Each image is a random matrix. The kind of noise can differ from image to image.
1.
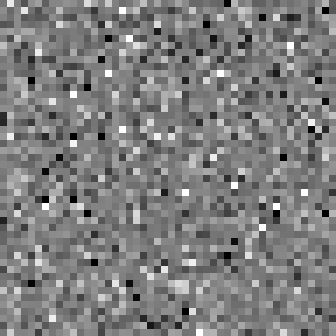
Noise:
heavy tails
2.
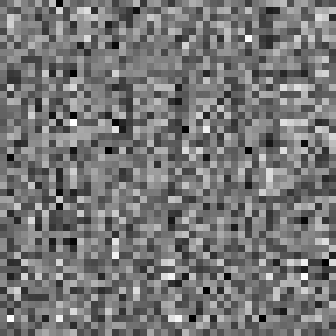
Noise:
low rank plus noise
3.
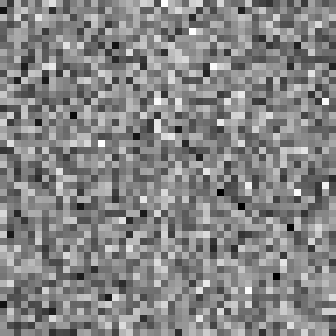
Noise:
independent entries
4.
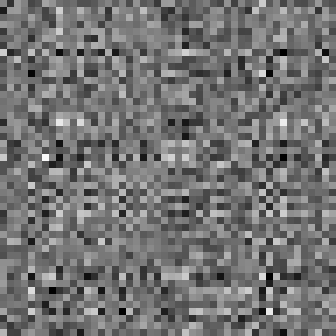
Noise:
low rank plus noise
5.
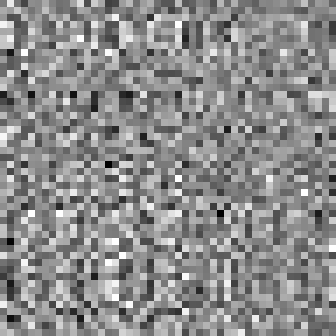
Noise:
low rank plus noise
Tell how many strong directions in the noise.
two
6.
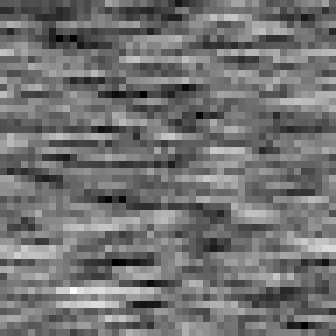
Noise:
streaked along the rows
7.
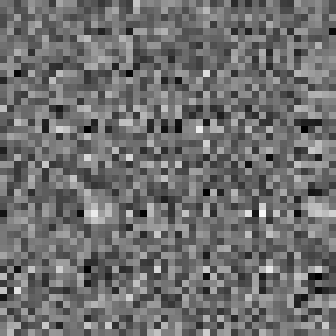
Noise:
low rank plus noise
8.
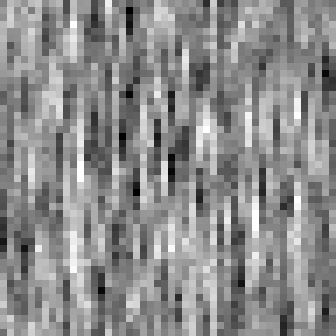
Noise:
streaked along the columns
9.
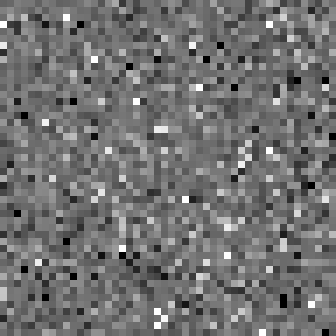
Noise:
heavy tails
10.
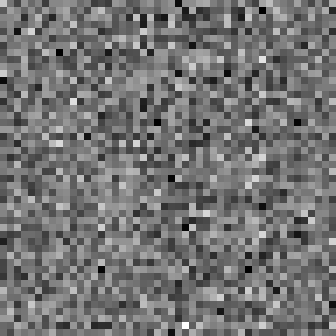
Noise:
low rank plus noise
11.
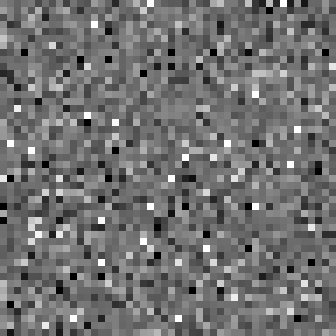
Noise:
heavy tails
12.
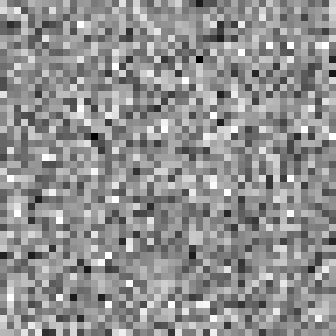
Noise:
independent entries
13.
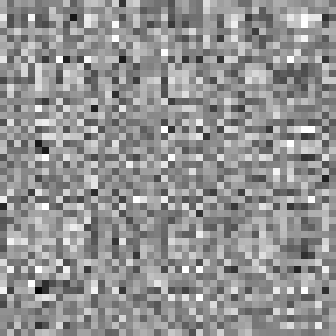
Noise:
low rank plus noise
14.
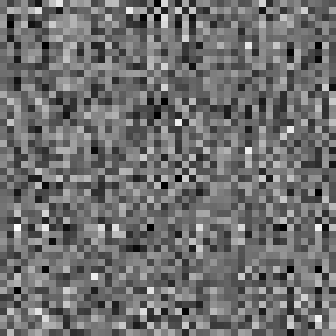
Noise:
low rank plus noise
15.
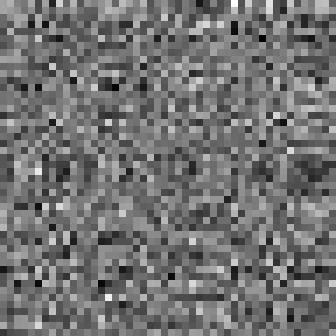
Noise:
low rank plus noise
